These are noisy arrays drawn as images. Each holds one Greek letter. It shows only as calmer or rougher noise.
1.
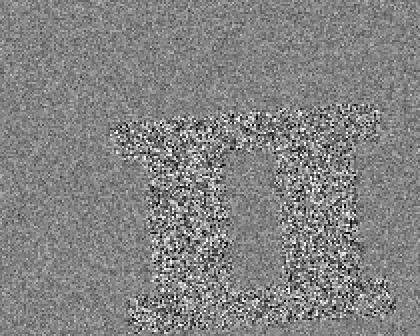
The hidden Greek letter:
pi
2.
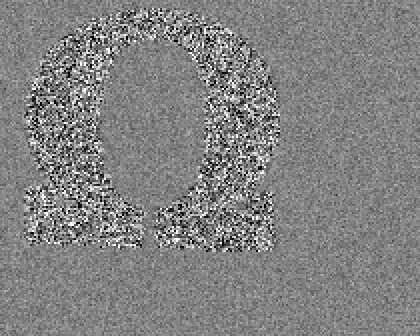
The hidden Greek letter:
omega
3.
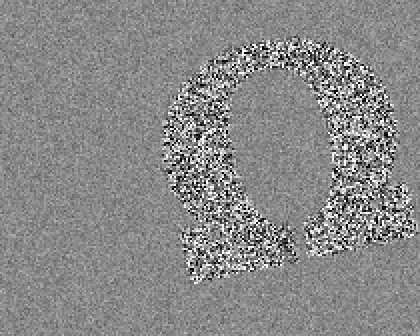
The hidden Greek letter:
omega
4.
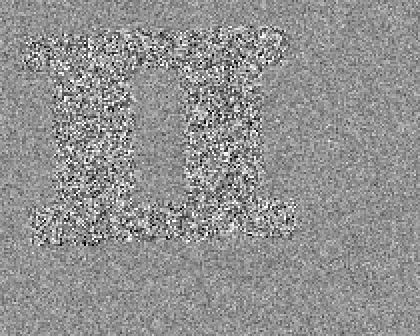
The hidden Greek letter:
pi
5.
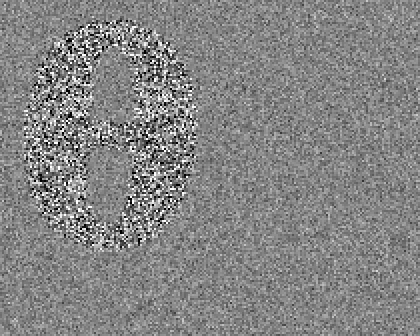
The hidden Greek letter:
theta
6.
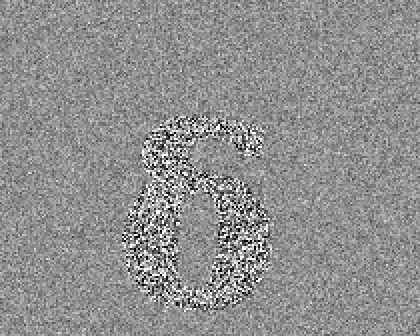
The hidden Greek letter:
delta
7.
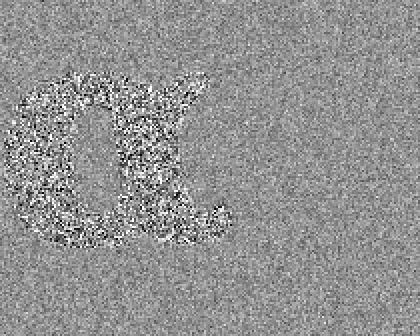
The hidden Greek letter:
alpha
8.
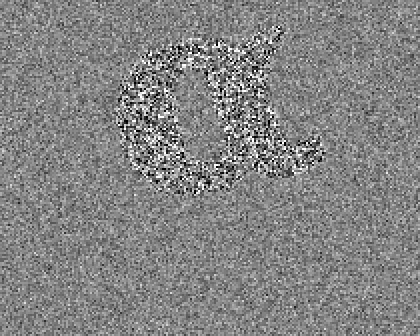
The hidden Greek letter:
alpha
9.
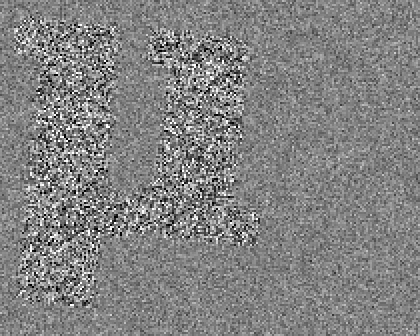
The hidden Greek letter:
mu
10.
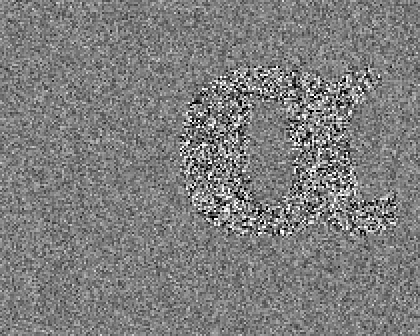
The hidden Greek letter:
alpha
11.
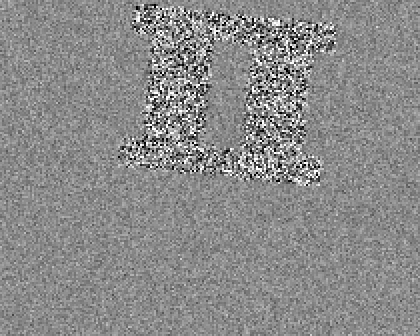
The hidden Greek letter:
pi
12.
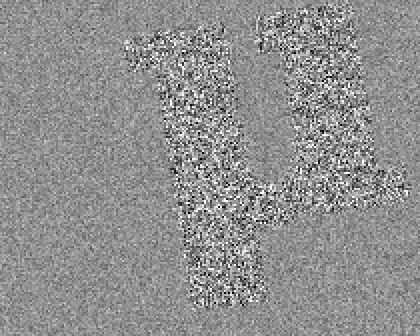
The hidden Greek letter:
mu
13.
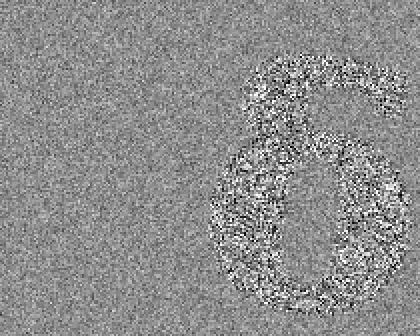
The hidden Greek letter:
delta
